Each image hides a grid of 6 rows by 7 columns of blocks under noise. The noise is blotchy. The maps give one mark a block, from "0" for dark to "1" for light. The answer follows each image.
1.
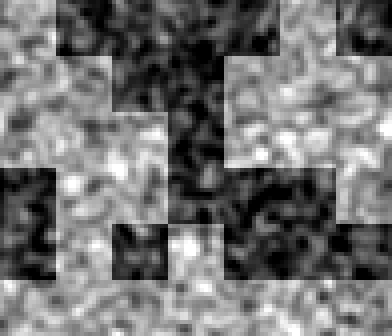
1000010
1100111
1110111
0110001
0101000
1111111
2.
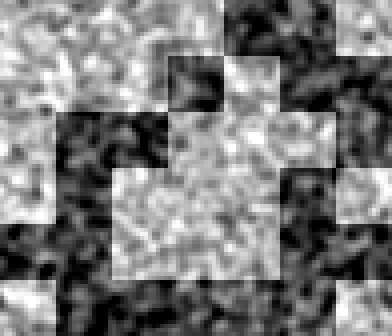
1111001
1110100
1001110
1011101
0011100
1000001
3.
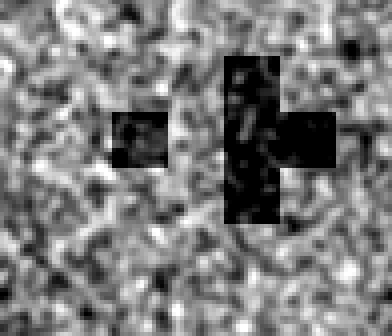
1111111
1111011
1101001
1111011
1111111
1111111
